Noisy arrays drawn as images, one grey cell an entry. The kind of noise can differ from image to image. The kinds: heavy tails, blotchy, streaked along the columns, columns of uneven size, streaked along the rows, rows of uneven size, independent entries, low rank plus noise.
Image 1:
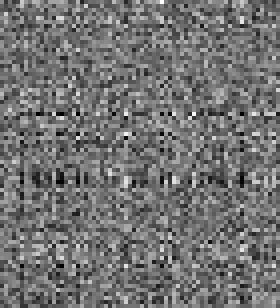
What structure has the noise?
low rank plus noise
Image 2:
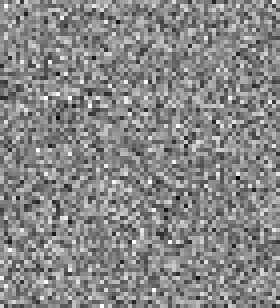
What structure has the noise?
independent entries
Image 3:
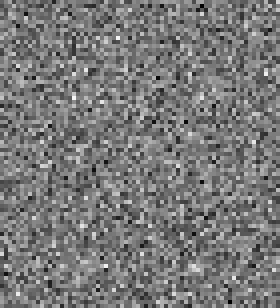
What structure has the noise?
independent entries
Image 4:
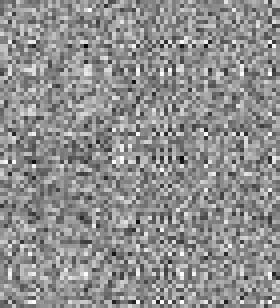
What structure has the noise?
low rank plus noise
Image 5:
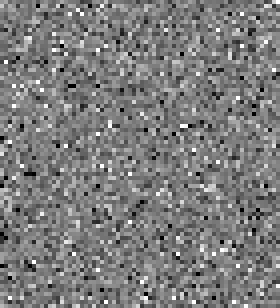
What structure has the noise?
heavy tails
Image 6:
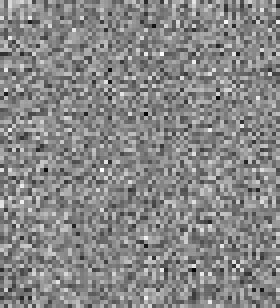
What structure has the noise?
low rank plus noise
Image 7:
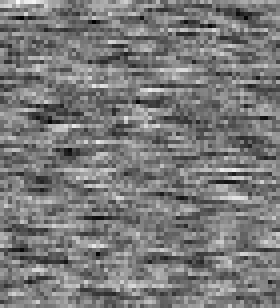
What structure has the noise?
streaked along the rows
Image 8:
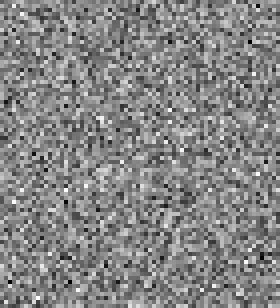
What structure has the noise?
independent entries
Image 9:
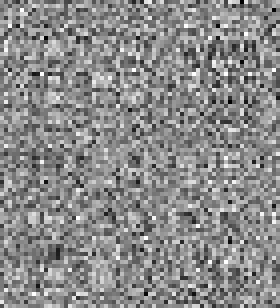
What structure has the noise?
low rank plus noise
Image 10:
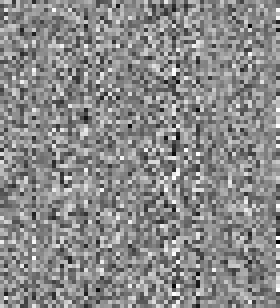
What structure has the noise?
columns of uneven size
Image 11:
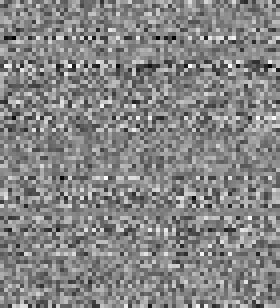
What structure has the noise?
rows of uneven size
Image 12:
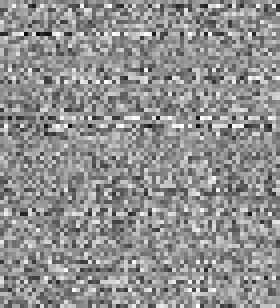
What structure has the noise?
rows of uneven size
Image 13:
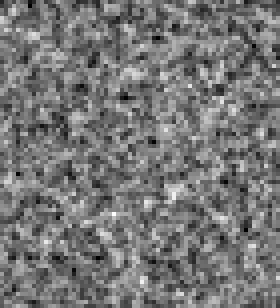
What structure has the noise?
blotchy
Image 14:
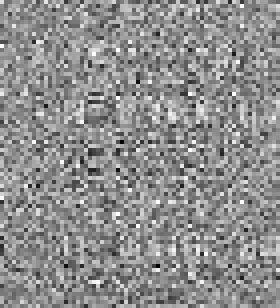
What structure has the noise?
low rank plus noise
